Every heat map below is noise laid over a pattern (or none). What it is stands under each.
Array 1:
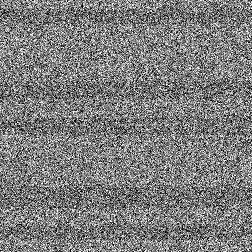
bands of rows
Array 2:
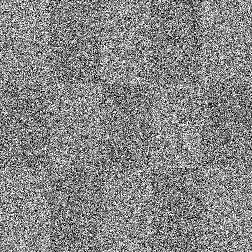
a checkerboard
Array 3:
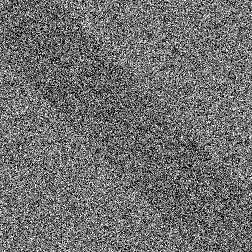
a diagonal band
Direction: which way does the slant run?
top left to bottom right
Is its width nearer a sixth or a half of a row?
a half
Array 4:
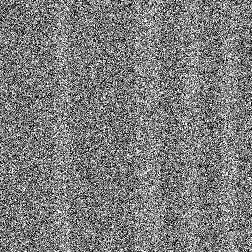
bands of columns
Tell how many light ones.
4
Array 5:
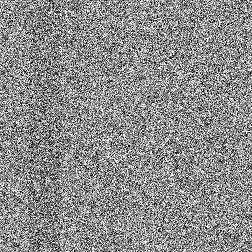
one band of columns
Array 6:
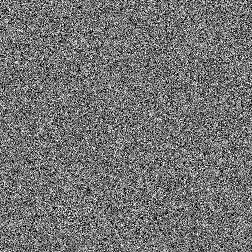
only noise
